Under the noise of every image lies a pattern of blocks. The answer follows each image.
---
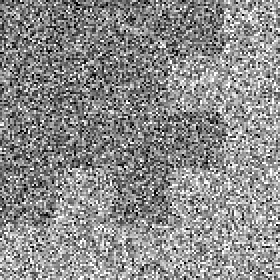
mirrored about the diagonal from the top left
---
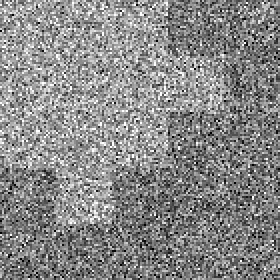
mirrored about the diagonal from the top left
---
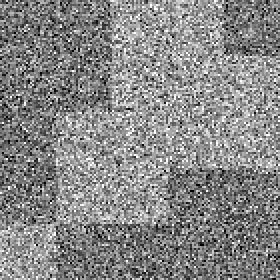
mirrored about the diagonal from the bottom left
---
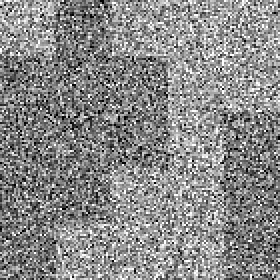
no symmetry
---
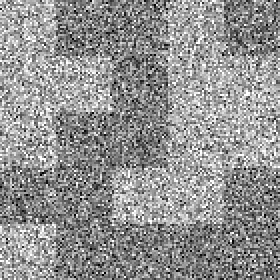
no symmetry
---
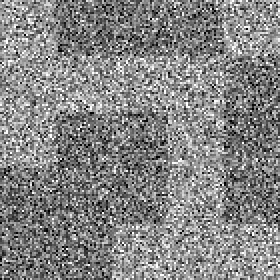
mirrored about the diagonal from the bottom left
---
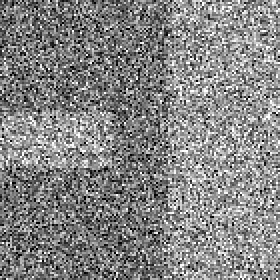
top and bottom mirror each other
